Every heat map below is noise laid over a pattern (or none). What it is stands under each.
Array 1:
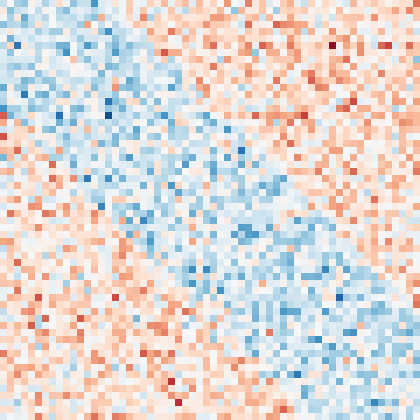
a diagonal band
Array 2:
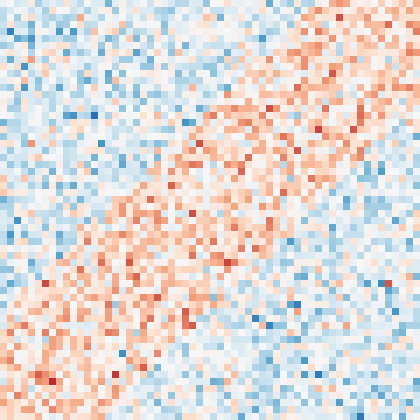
a diagonal band
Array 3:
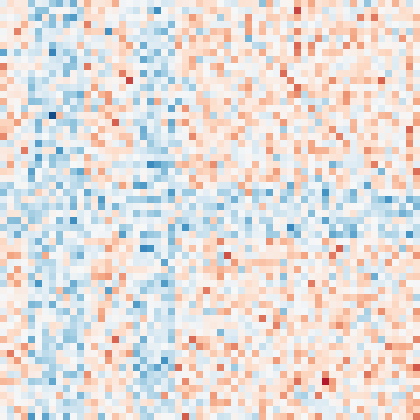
bands of rows crossing bands of columns
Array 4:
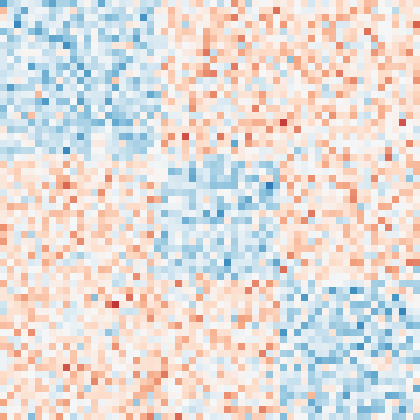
blocks along the diagonal
